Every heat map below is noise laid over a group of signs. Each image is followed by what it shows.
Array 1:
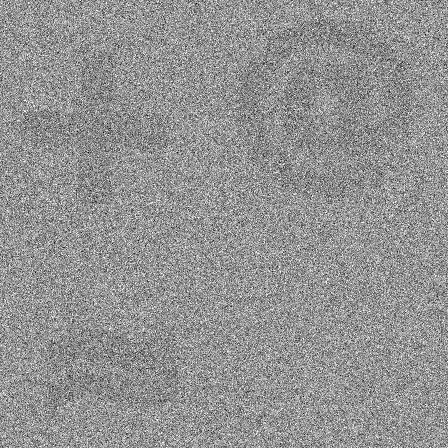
top left: dark plus sign; top right: dark at sign; bottom left: dark approximately sign
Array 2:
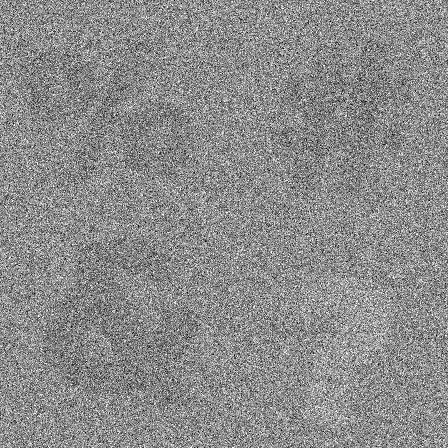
top left: dark percent sign; top right: dark hash sign; bottom left: dark ampersand; bottom right: light question mark
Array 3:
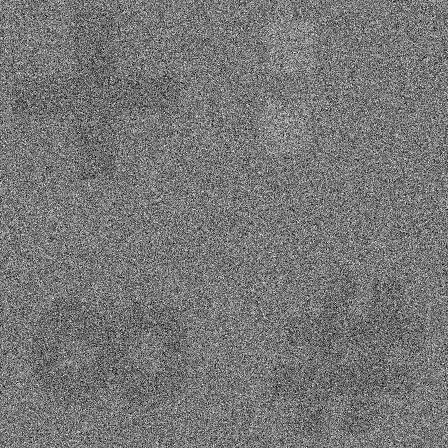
top left: dark plus sign; top right: light colon; bottom left: dark infinity sign; bottom right: dark hash sign
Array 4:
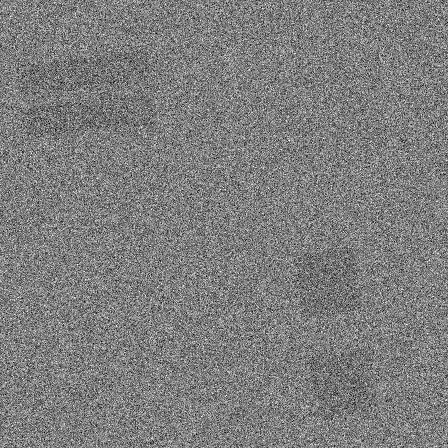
top left: dark equals sign; bottom right: dark colon
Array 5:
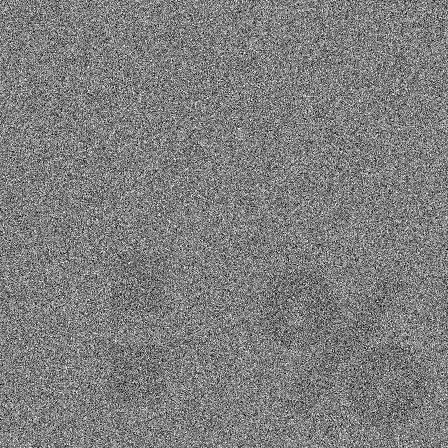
bottom left: dark colon; bottom right: dark percent sign
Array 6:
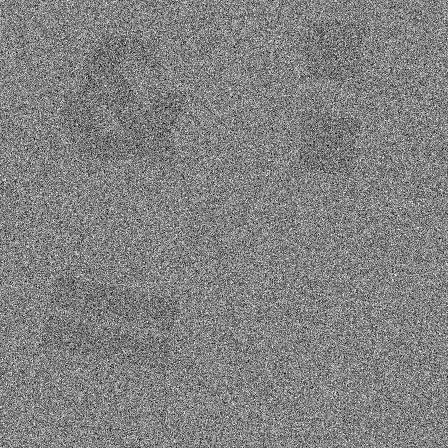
top left: dark ampersand; top right: dark colon; bottom left: dark equals sign
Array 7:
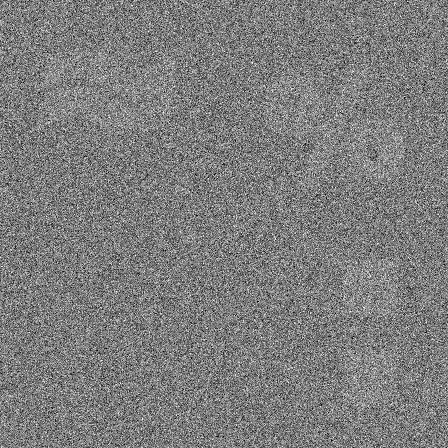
top left: light approximately sign; top right: light percent sign; bottom right: light colon
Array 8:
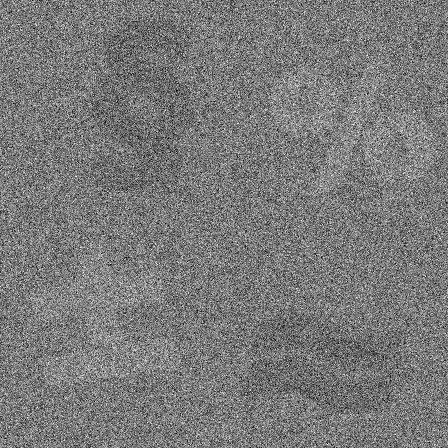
top left: dark section sign; top right: light percent sign; bottom left: light plus-minus sign; bottom right: dark approximately sign
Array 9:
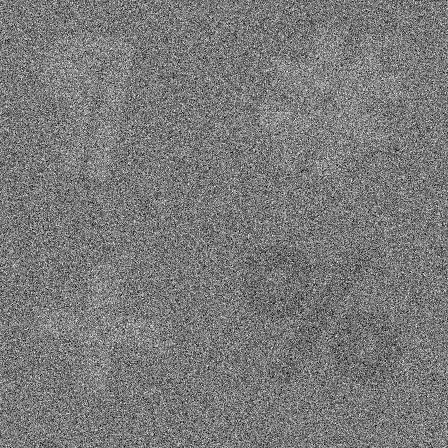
top left: light pilcrow; top right: light hash sign; bottom left: light plus sign; bottom right: dark percent sign
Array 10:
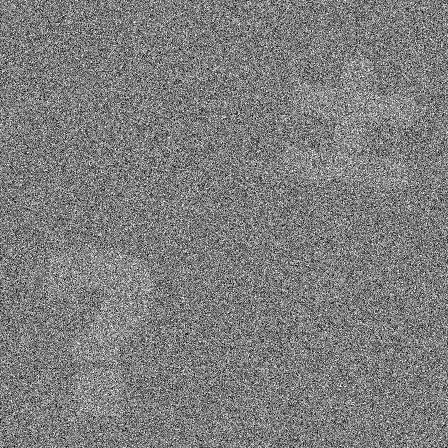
top right: light plus-minus sign; bottom left: light question mark
